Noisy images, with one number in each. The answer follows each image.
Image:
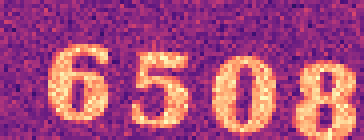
6508
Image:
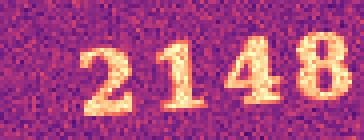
2148
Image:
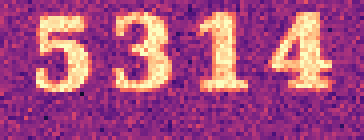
5314
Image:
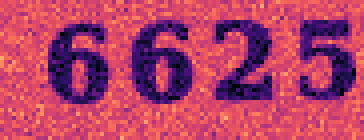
6625
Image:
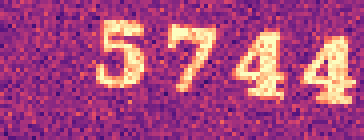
5744
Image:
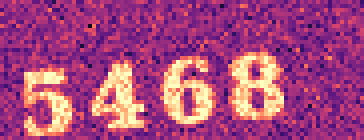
5468
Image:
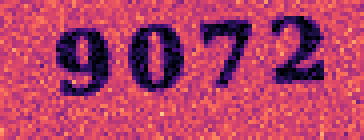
9072
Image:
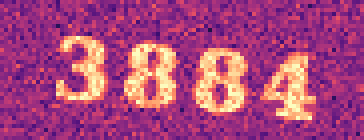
3884
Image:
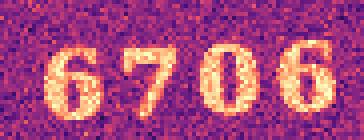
6706
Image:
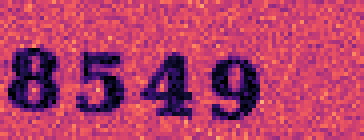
8549
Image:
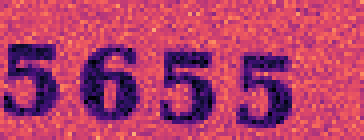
5655
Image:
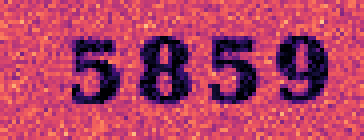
5859
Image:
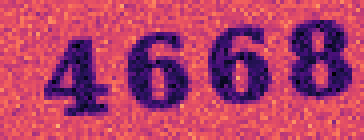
4668
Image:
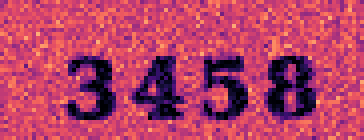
3458
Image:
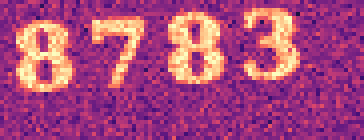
8783
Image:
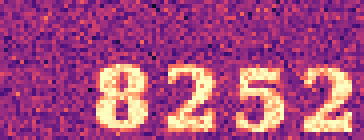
8252
